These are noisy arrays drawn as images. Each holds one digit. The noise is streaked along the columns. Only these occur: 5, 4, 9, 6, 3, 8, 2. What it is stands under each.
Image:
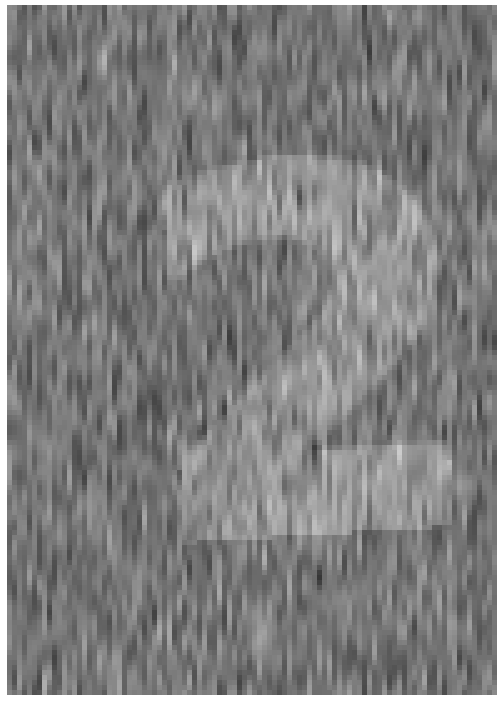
light 2
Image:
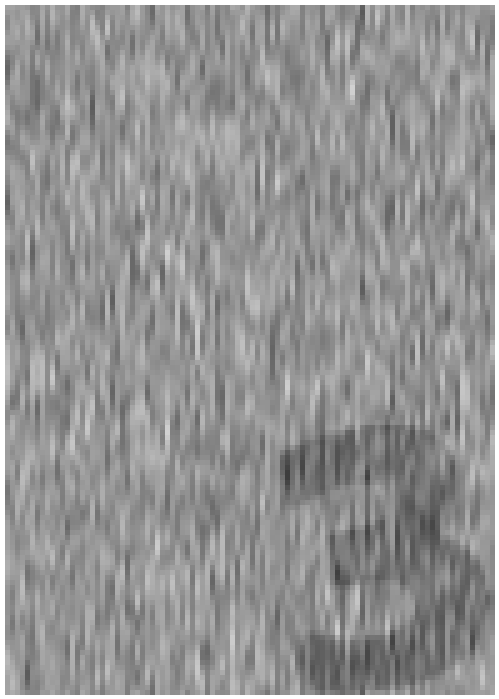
dark 3, bottom right
